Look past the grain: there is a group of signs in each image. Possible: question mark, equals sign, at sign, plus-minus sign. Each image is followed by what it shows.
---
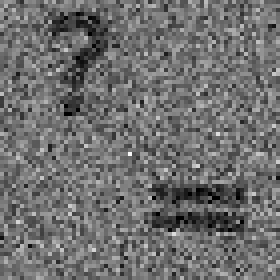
top left: question mark; bottom right: equals sign
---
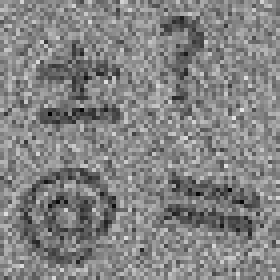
top left: plus-minus sign; top right: question mark; bottom left: at sign; bottom right: equals sign
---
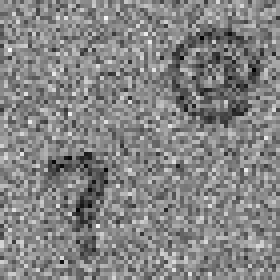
top right: at sign; bottom left: question mark
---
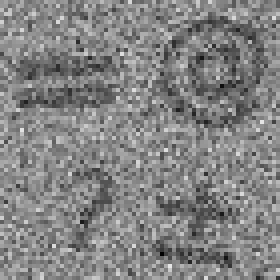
top left: equals sign; top right: at sign; bottom left: question mark; bottom right: plus-minus sign
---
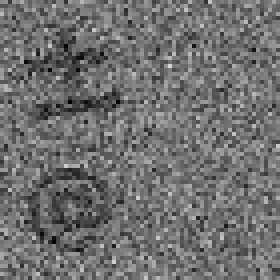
top left: plus-minus sign; bottom left: at sign
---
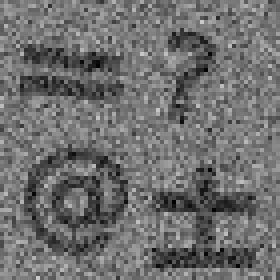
top left: equals sign; top right: question mark; bottom left: at sign; bottom right: plus-minus sign
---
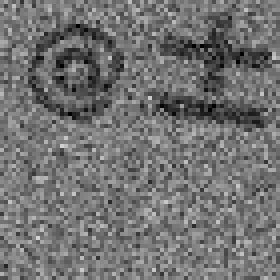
top left: at sign; top right: plus-minus sign
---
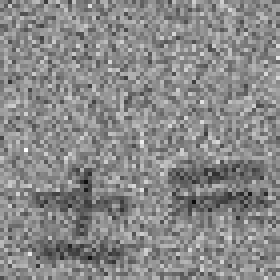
bottom left: plus-minus sign; bottom right: equals sign
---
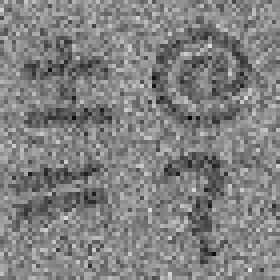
top left: plus-minus sign; top right: at sign; bottom left: equals sign; bottom right: question mark
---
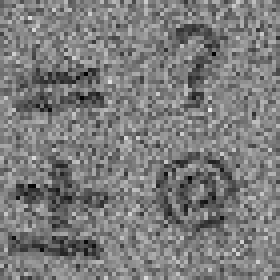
top left: equals sign; top right: question mark; bottom left: plus-minus sign; bottom right: at sign
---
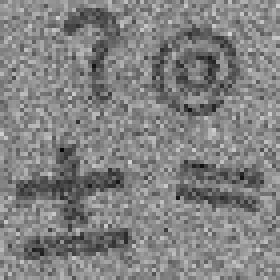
top left: question mark; top right: at sign; bottom left: plus-minus sign; bottom right: equals sign
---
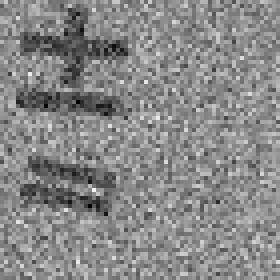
top left: plus-minus sign; bottom left: equals sign
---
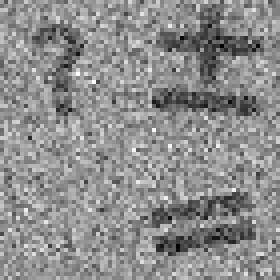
top left: question mark; top right: plus-minus sign; bottom right: equals sign
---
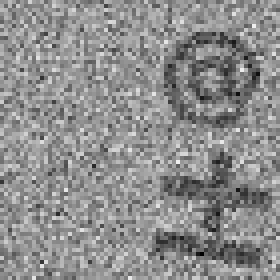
top right: at sign; bottom right: plus-minus sign
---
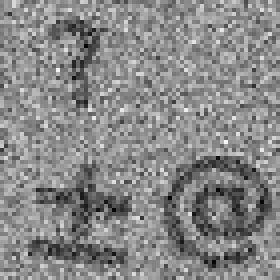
top left: question mark; bottom left: plus-minus sign; bottom right: at sign
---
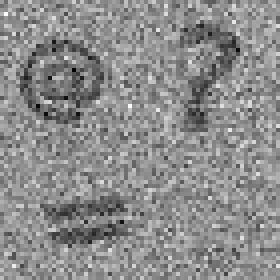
top left: at sign; top right: question mark; bottom left: equals sign
